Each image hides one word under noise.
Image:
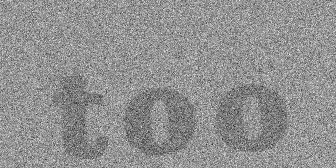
too
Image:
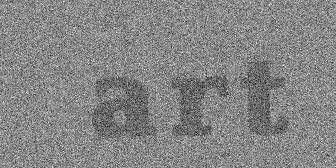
art
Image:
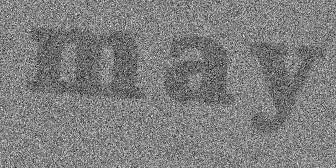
may
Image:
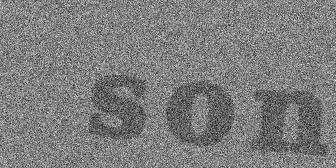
son
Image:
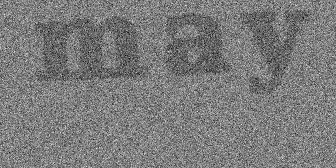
may
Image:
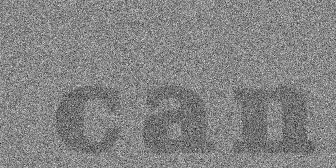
can
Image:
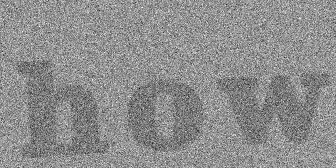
how
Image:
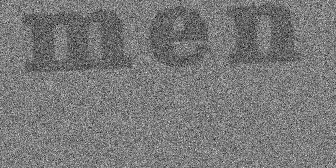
men
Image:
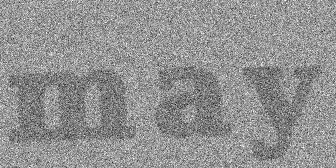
may
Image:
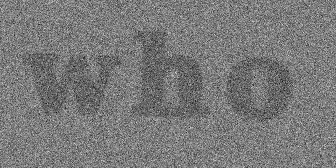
who
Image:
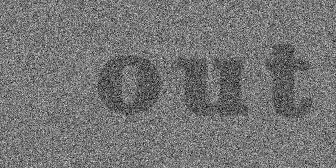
out
